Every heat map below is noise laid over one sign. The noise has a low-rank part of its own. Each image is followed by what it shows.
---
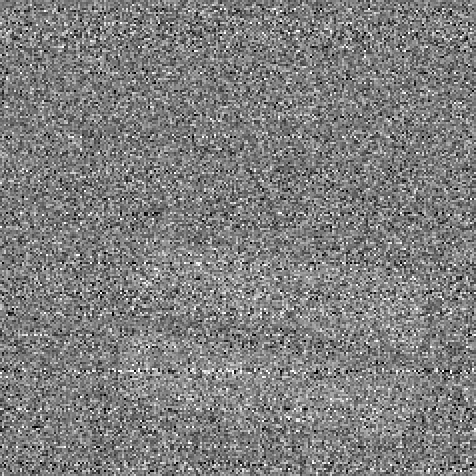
light equals sign
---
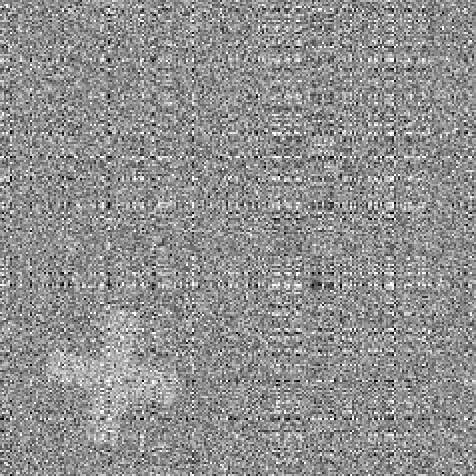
light plus sign, bottom left
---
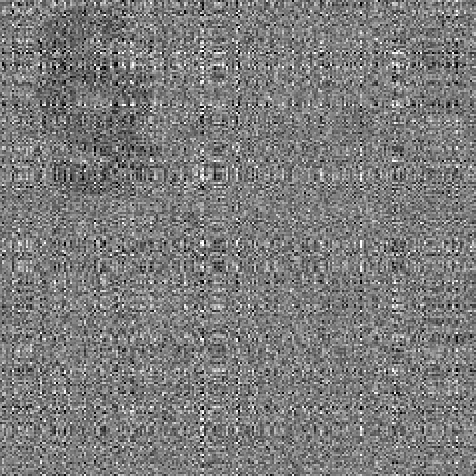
dark section sign, top left
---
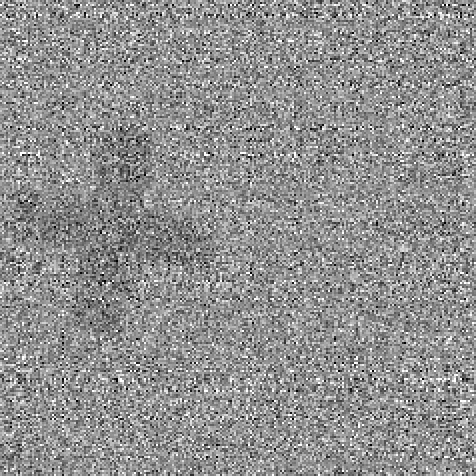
dark plus sign, middle left
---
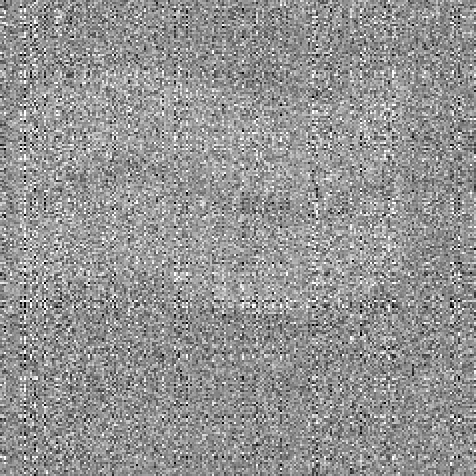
light approximately sign
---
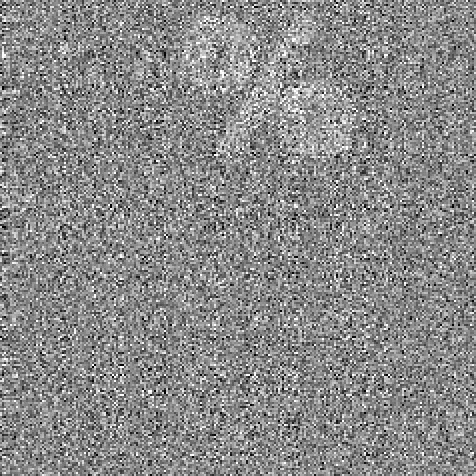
light percent sign, top middle
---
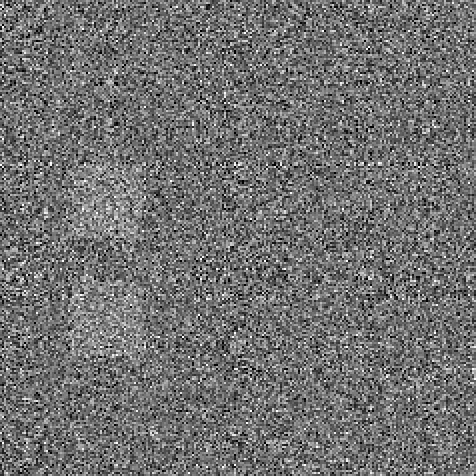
light colon, middle left
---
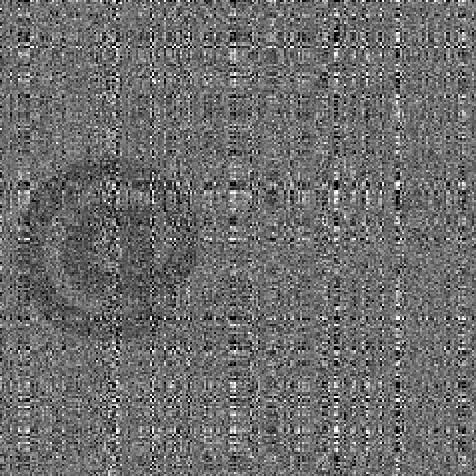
dark at sign, middle left
